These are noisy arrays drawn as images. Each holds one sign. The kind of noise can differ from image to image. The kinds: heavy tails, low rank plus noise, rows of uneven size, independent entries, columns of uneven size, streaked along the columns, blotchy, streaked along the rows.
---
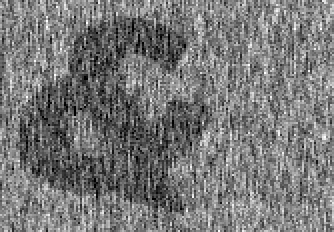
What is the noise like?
streaked along the columns
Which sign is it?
ampersand
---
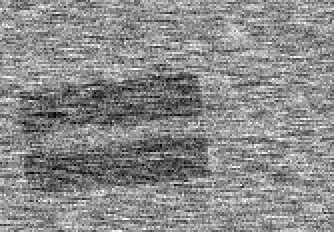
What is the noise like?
streaked along the rows
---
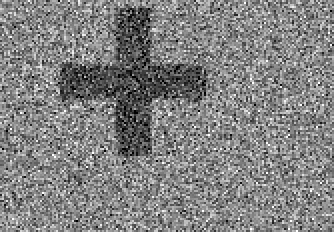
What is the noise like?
independent entries
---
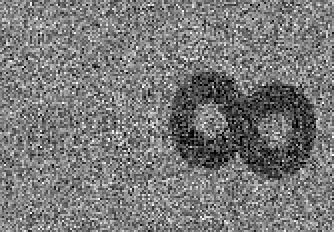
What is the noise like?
low rank plus noise
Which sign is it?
infinity sign
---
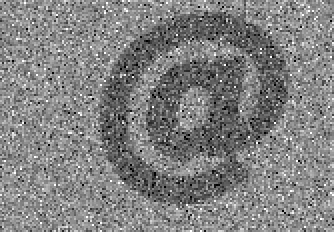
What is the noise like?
heavy tails
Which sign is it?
at sign
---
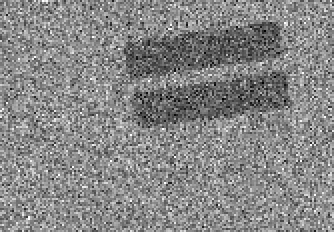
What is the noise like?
low rank plus noise
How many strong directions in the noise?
five to eight
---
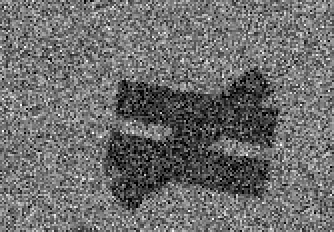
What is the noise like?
independent entries
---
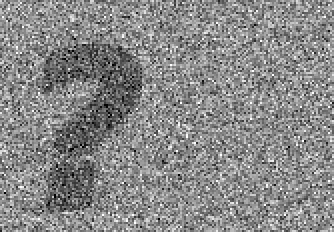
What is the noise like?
independent entries
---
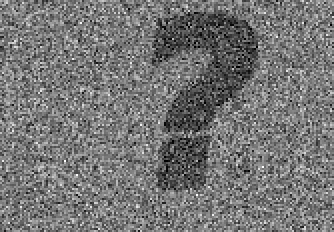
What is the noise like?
low rank plus noise
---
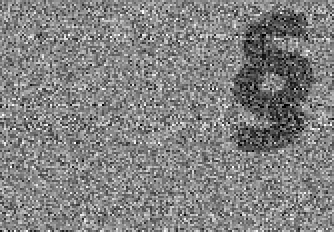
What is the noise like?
rows of uneven size
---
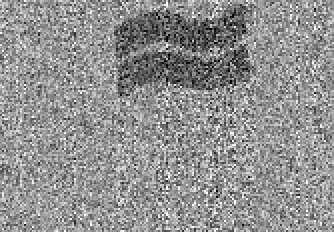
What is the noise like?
columns of uneven size
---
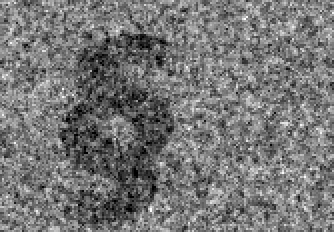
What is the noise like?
blotchy
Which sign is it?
section sign
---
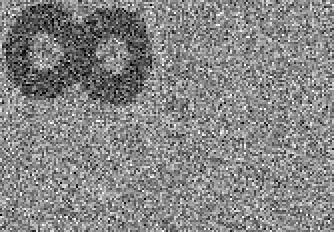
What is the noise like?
low rank plus noise
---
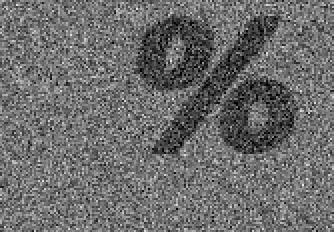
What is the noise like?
low rank plus noise
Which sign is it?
percent sign
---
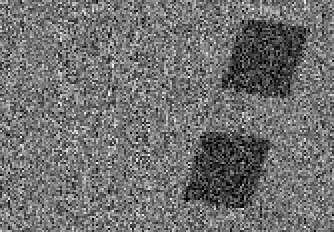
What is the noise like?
columns of uneven size
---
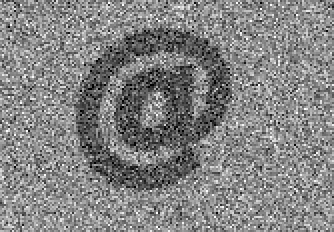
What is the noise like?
low rank plus noise
